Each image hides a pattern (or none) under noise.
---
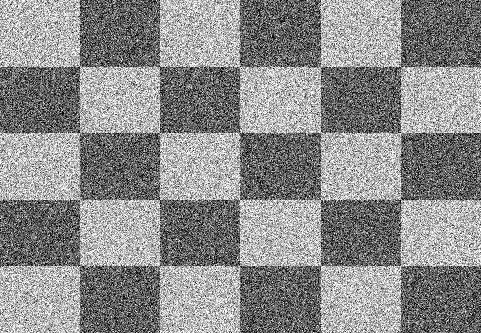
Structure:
a checkerboard
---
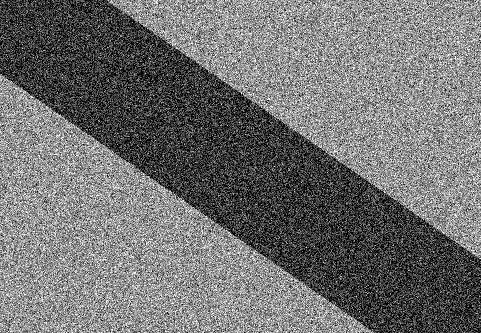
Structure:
a diagonal band
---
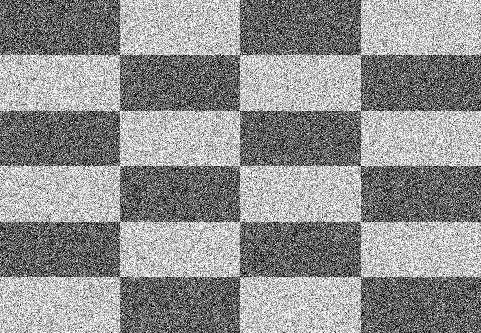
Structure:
a checkerboard
